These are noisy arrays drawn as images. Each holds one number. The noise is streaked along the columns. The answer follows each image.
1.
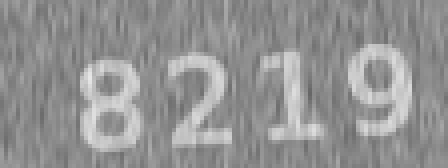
8219
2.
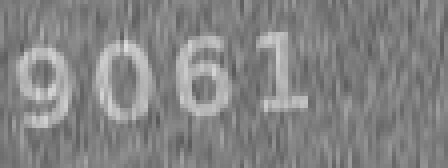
9061
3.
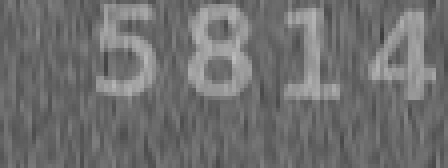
5814
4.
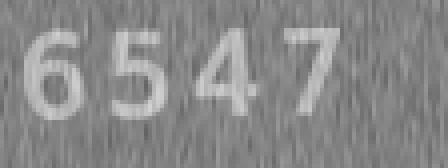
6547
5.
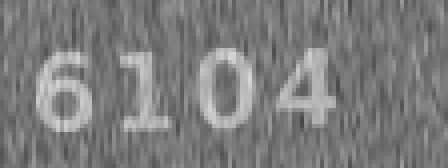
6104
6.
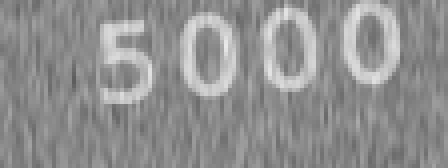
5000
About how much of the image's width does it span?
two thirds
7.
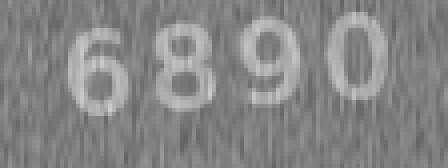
6890
